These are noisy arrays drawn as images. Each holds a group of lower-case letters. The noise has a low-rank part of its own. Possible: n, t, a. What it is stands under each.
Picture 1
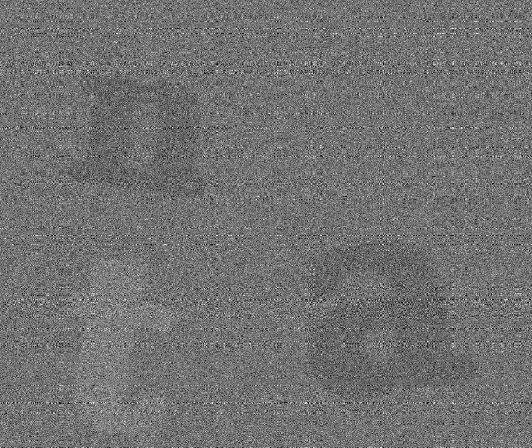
top left: dark n; bottom left: light t; bottom right: dark a
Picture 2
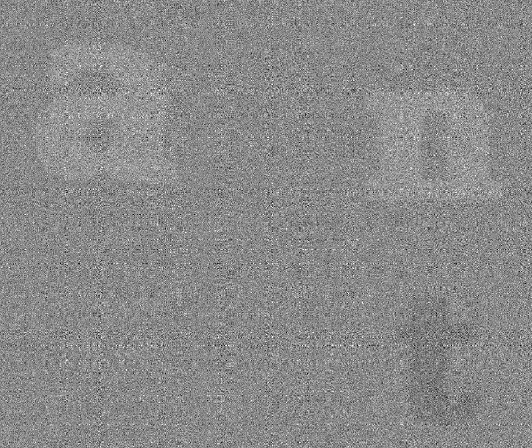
top left: light a; top right: light n; bottom right: dark t
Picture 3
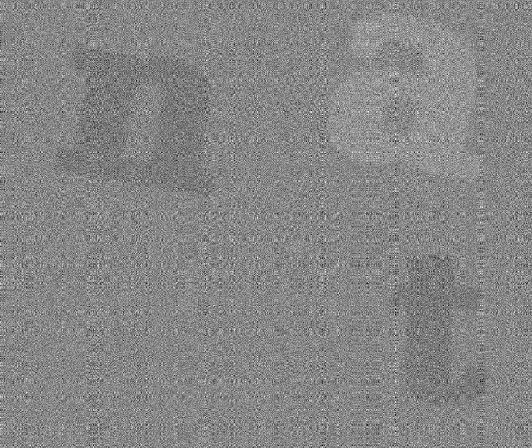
top left: dark n; top right: light a; bottom right: dark t
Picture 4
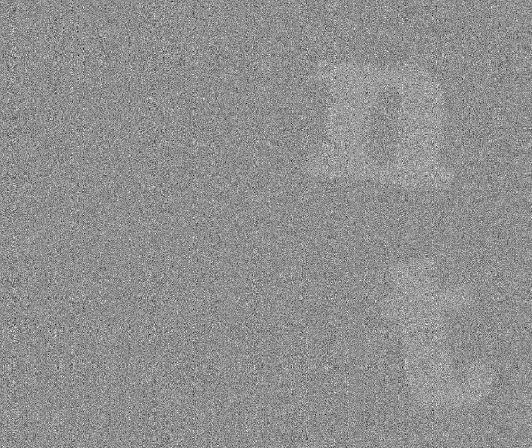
top right: light n; bottom right: light t
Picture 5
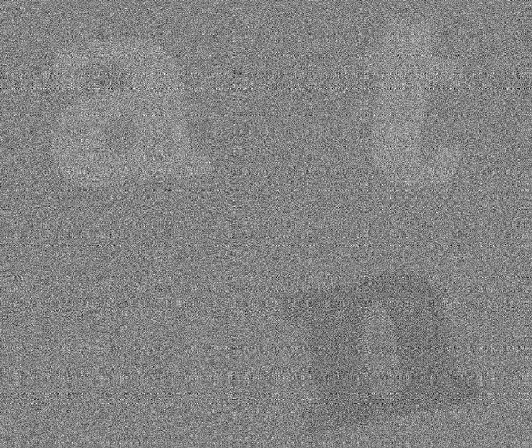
top left: light a; top right: light t; bottom right: dark n
